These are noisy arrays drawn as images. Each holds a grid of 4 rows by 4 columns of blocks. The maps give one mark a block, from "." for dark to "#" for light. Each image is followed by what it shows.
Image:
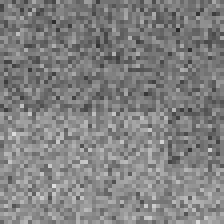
. . . .
. . . .
# # # .
# # # #
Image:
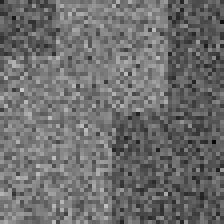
. # # .
# # # .
# # . .
# # . .
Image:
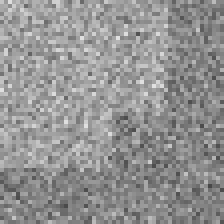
# # # .
# # # .
# # . .
. . . .
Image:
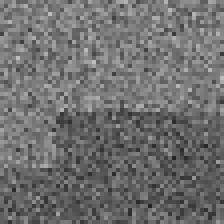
# # # #
# # # #
# . . .
. . . .
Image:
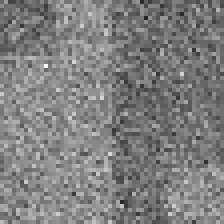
. # . .
# # . .
# # . .
# # . #
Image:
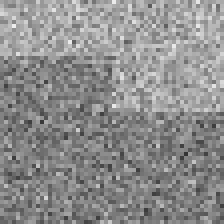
# # # #
. . # #
. . . .
. . . .
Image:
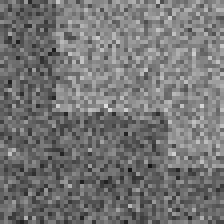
. # # #
. # # #
. . . #
. . . .
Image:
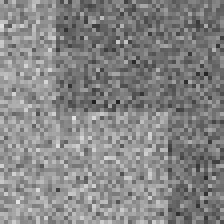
# . . .
# . . .
# # # .
# # # .
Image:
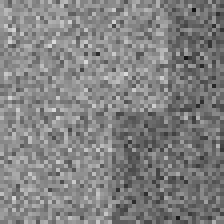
# # # .
# # # .
# # . .
# # . .
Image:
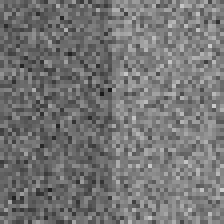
. . # #
. . # #
. . # #
. . # #
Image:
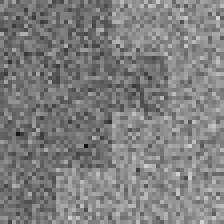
. . # #
. . . #
. . # #
. # # #
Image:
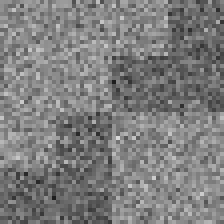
# # # .
# # . .
# . # #
. . # #
